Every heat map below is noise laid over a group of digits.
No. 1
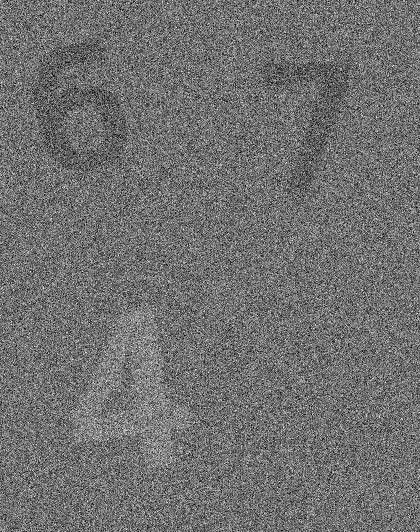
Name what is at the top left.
6
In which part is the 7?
top right
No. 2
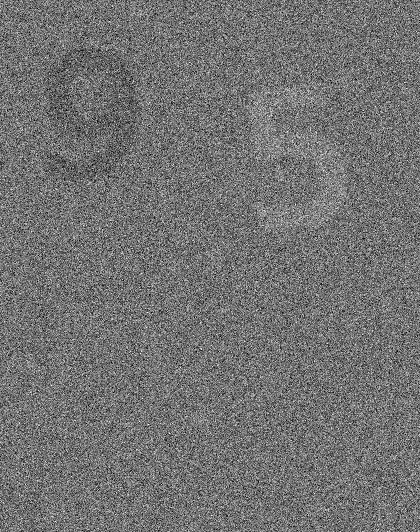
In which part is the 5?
top right
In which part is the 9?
top left
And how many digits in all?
2
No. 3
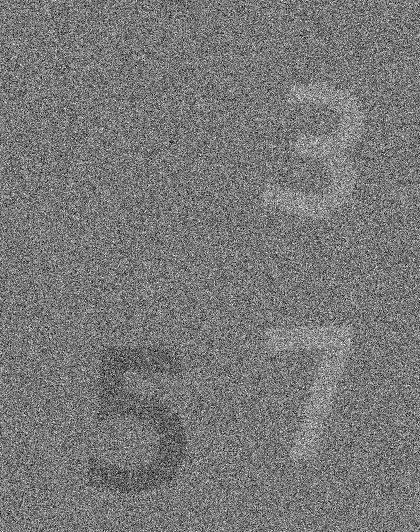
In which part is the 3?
top right
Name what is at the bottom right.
7
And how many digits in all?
3
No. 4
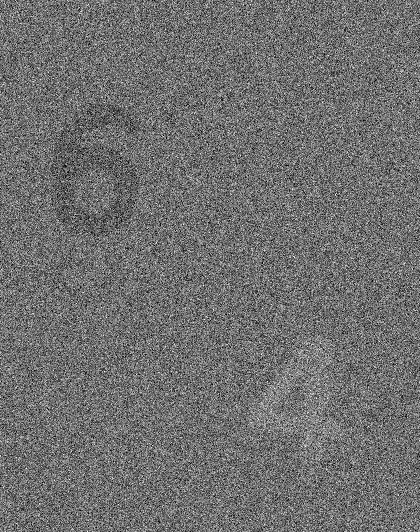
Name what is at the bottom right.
4
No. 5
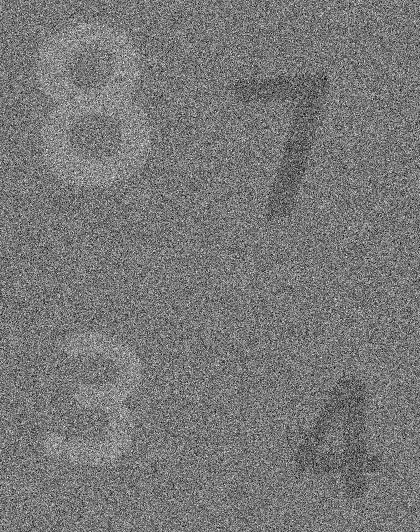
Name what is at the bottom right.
4
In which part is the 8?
top left
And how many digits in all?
4
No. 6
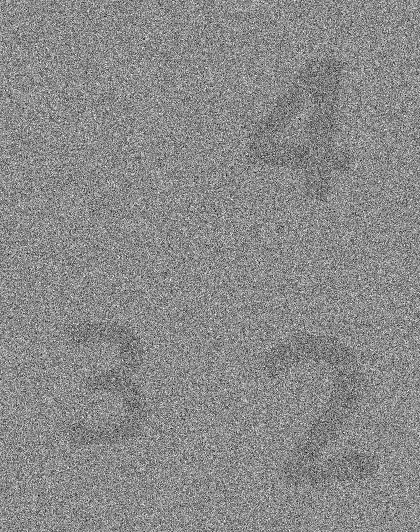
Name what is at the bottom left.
3
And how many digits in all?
3
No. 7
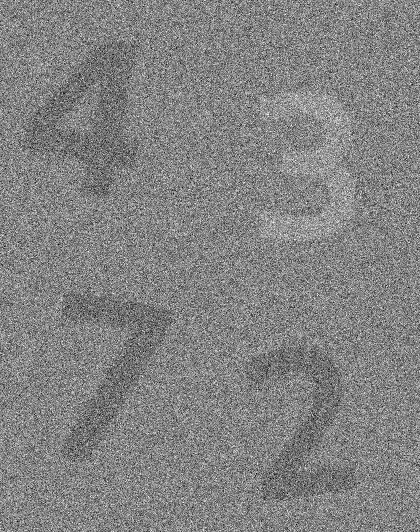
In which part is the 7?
bottom left
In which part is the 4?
top left
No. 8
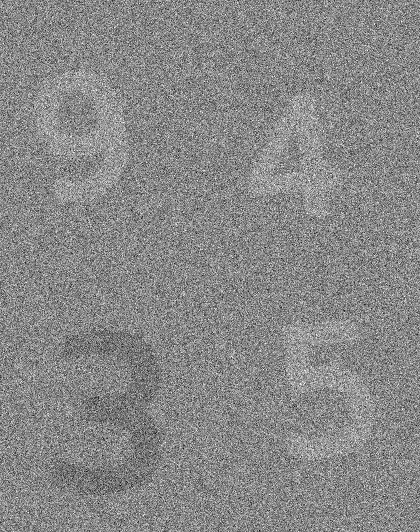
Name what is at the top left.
9
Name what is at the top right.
4
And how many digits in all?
4
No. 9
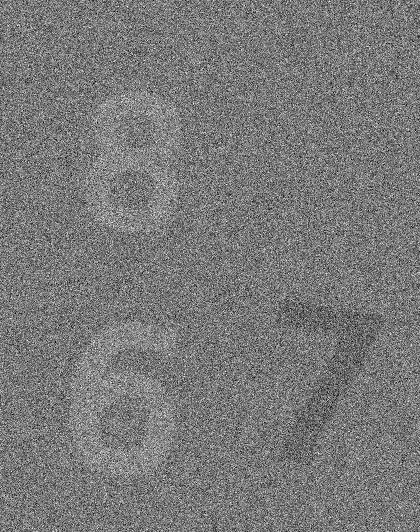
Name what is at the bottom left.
6
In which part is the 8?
top left
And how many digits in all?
3
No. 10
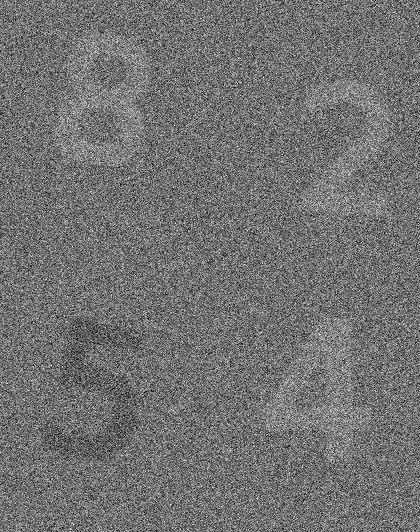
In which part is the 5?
bottom left
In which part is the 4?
bottom right
